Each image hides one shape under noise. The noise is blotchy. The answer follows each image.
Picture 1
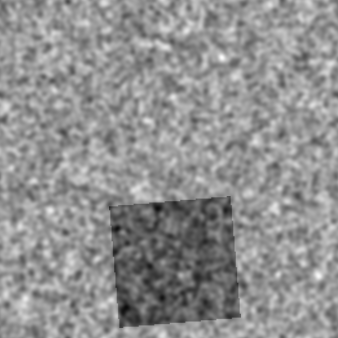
square
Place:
bottom middle
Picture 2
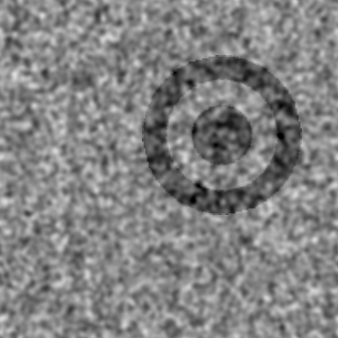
bullseye
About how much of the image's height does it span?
half
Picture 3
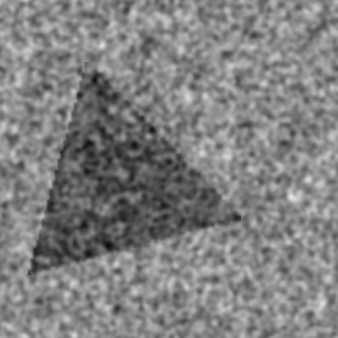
triangle
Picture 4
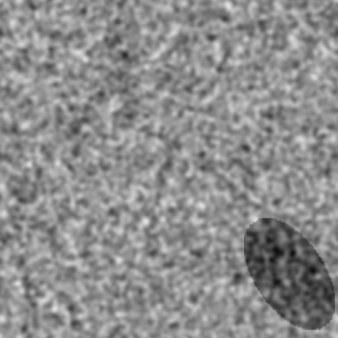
ellipse
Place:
bottom right
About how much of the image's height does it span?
a third
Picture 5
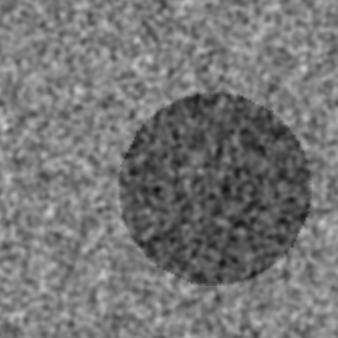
disc
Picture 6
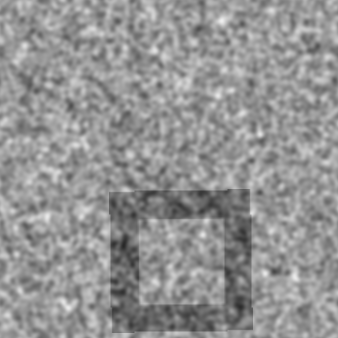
square frame
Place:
bottom middle
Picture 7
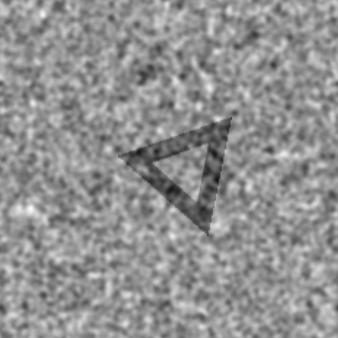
triangle frame
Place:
centre
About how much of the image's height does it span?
a third
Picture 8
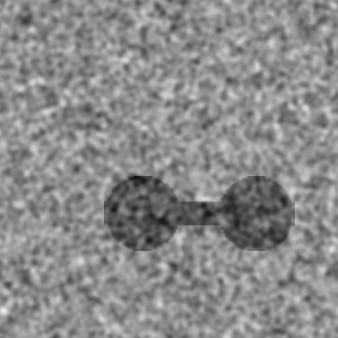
dumbbell
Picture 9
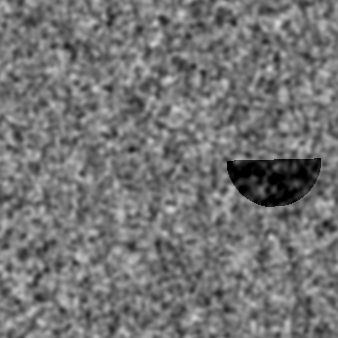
half disc
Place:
middle right
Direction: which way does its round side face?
down
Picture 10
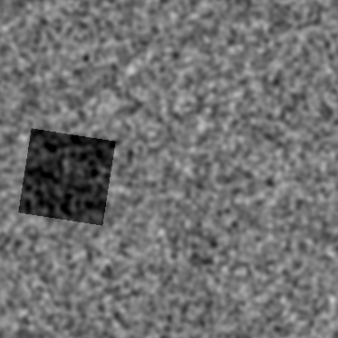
square
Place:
middle left
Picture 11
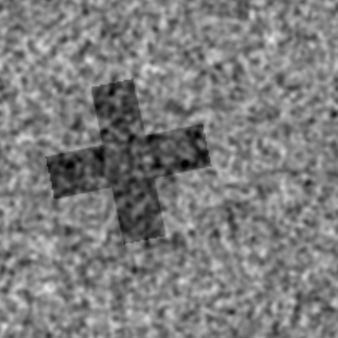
cross
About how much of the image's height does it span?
half
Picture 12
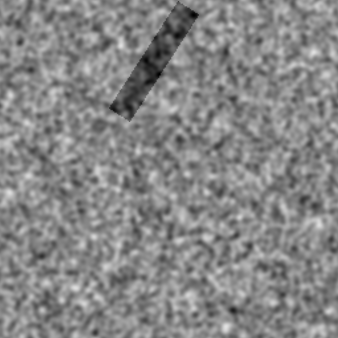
bar
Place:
top middle
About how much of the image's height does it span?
a third
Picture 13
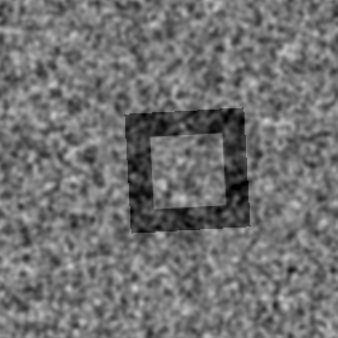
square frame
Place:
centre
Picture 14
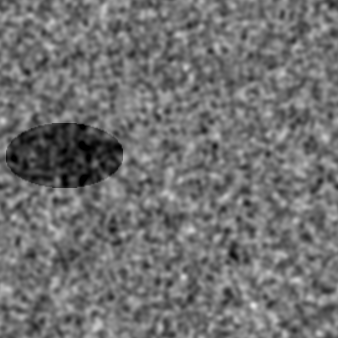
ellipse
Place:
middle left
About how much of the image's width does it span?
a third
